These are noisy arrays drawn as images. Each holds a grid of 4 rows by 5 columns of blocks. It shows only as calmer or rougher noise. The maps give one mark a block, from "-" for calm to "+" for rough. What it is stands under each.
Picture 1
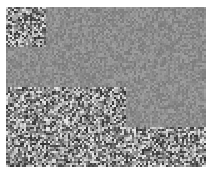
+ - - - -
- - - - -
+ + + - -
+ + + + +
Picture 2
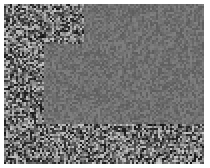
+ + - - -
+ - - - -
+ - - - -
+ + + + +
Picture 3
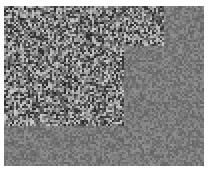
+ + + + -
+ + + - -
+ + + - -
- - - - -
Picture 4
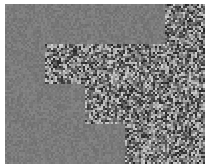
- - - - +
- + + + +
- - + + +
- - - + +
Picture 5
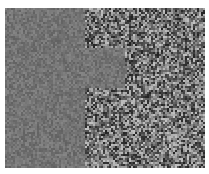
- - + + +
- - - + +
- - + + +
- - + + +
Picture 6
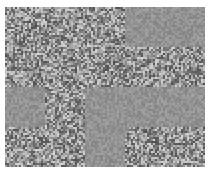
+ + + - -
+ + + + +
- + - - -
+ + - + +
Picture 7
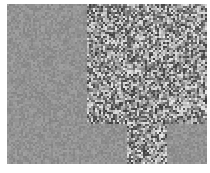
- - + + +
- - + + +
- - + + +
- - - + -
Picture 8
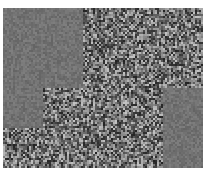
- - + + +
- - + + +
- + + + -
+ + + + -
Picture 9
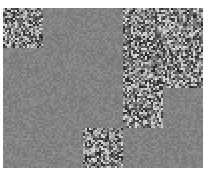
+ - - + +
- - - + +
- - - + -
- - + - -
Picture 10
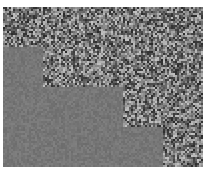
+ + + + +
- + + + +
- - - + +
- - - - +
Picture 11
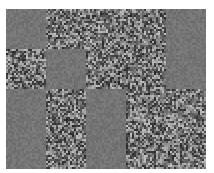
- + + + -
+ - + + -
- + - + +
- + - + +
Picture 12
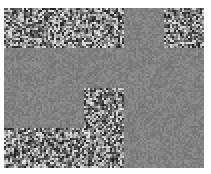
+ + + - +
- - - - -
- - + - -
+ + + - -
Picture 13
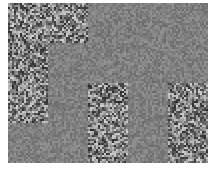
+ + - - -
+ - - - -
+ - + - +
- - + - +
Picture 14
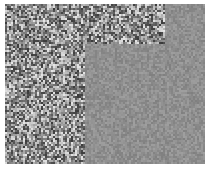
+ + + + -
+ + - - -
+ + - - -
+ + - - -
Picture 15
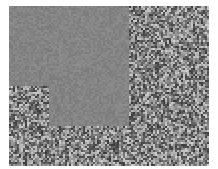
- - - + +
- - - + +
+ - - + +
+ + + + +
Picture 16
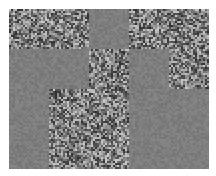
+ + - + +
- - + - +
- + + - -
- + + - -
